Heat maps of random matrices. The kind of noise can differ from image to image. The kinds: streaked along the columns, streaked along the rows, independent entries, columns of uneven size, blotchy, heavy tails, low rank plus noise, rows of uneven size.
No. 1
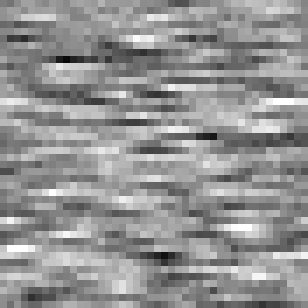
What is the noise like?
streaked along the rows
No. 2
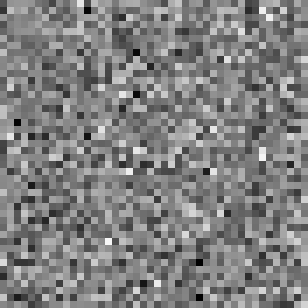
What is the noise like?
low rank plus noise
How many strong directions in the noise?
five to eight
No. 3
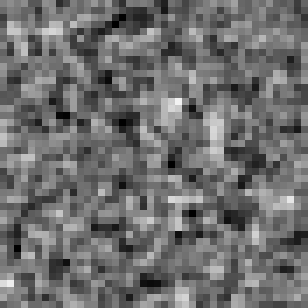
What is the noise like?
blotchy
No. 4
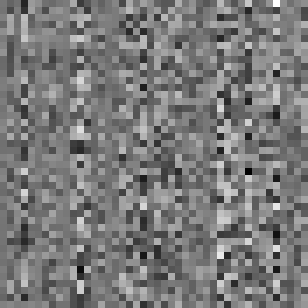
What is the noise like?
columns of uneven size
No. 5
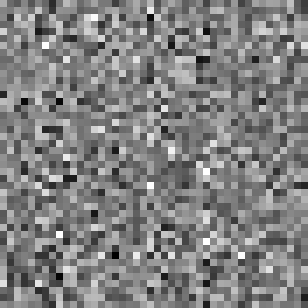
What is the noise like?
low rank plus noise
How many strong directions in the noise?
five to eight
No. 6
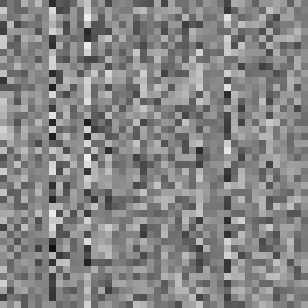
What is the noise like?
columns of uneven size
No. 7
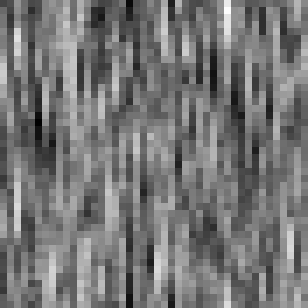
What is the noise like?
streaked along the columns
